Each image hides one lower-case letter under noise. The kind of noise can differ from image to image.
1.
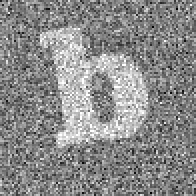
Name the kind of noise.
low rank plus noise
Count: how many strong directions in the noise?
two
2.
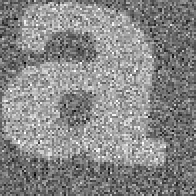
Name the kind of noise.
low rank plus noise
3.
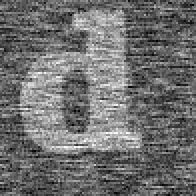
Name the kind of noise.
streaked along the rows
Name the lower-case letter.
d
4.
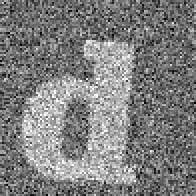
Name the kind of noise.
low rank plus noise
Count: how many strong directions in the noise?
two
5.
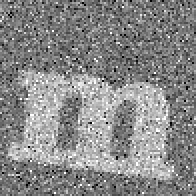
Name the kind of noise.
heavy tails
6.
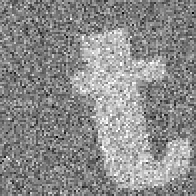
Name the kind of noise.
independent entries
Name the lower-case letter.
t
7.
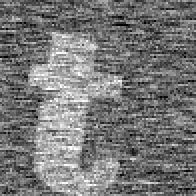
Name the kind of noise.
streaked along the rows
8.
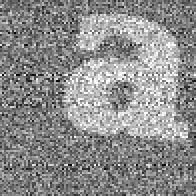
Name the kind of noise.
rows of uneven size
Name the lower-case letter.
a
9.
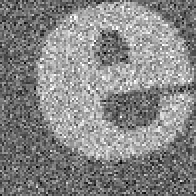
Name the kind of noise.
low rank plus noise
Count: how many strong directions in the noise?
three or four
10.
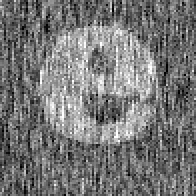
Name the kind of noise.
streaked along the columns
